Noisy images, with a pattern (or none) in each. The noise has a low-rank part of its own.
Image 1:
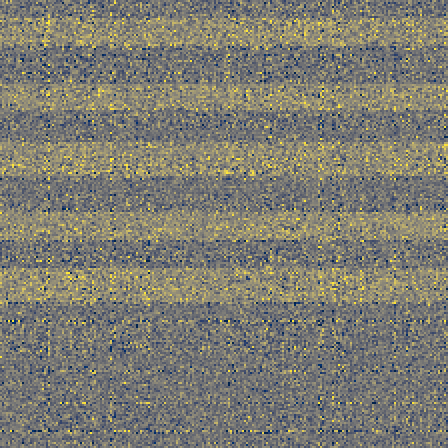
bands of rows
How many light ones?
5
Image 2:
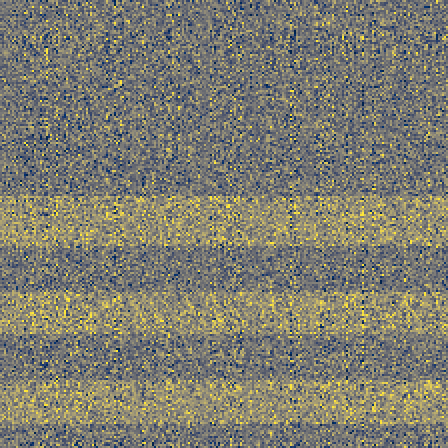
bands of rows
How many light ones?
3
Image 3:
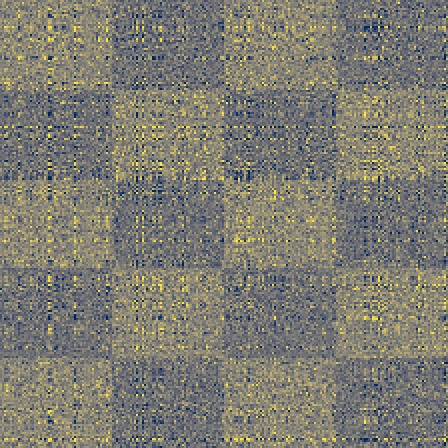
a checkerboard
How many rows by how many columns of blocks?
5 by 4
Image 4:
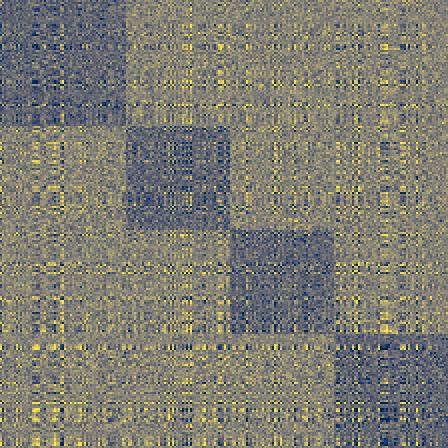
blocks along the diagonal
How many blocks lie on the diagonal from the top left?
4
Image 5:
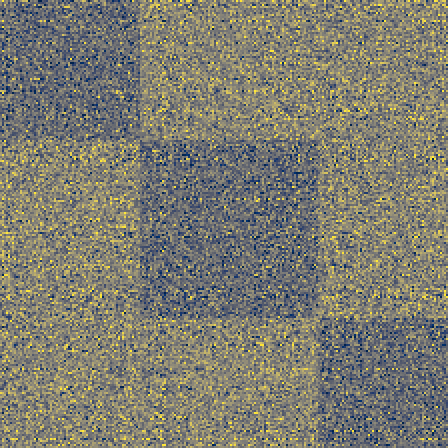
blocks along the diagonal
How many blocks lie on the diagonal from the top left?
3
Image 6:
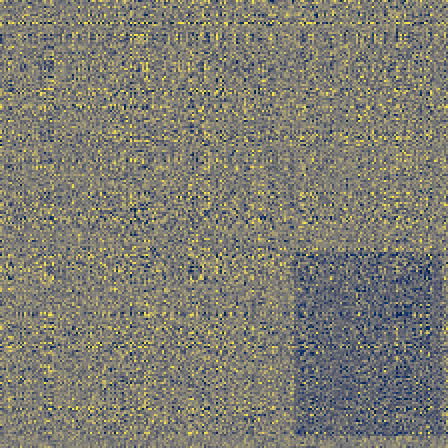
one block
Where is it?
bottom right
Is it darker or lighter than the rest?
darker
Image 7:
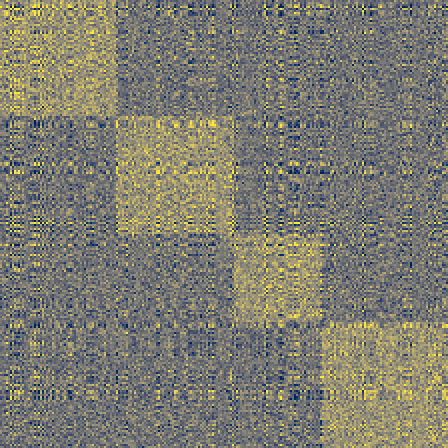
blocks along the diagonal
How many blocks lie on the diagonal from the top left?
4
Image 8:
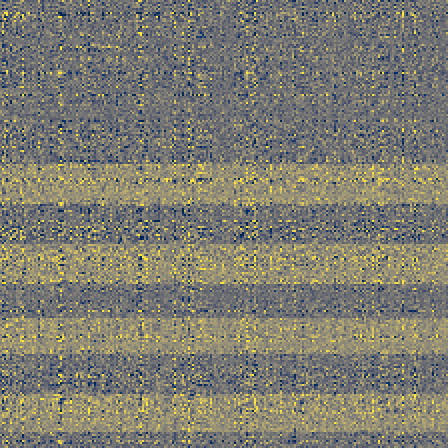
bands of rows
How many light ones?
4
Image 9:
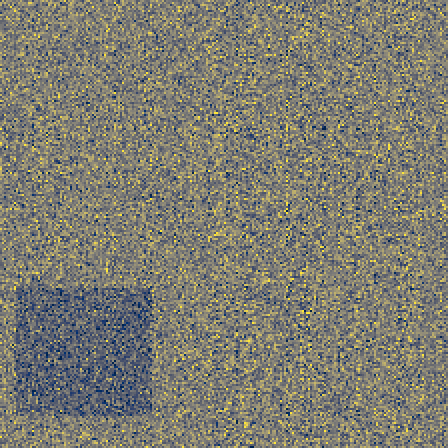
one block
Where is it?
bottom left
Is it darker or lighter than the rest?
darker
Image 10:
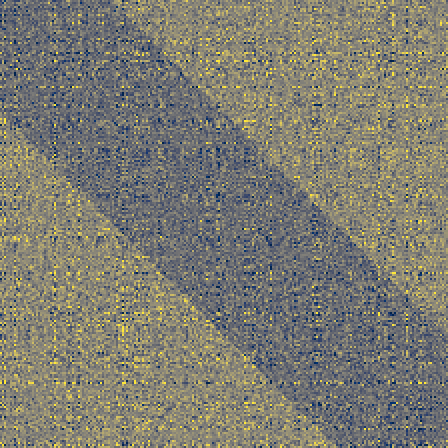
a diagonal band
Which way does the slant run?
top left to bottom right
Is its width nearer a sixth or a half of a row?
a half
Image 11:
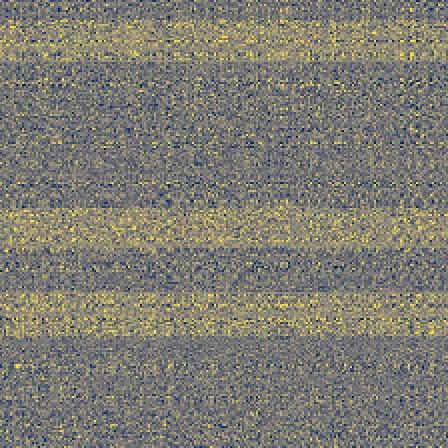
bands of rows
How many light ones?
3
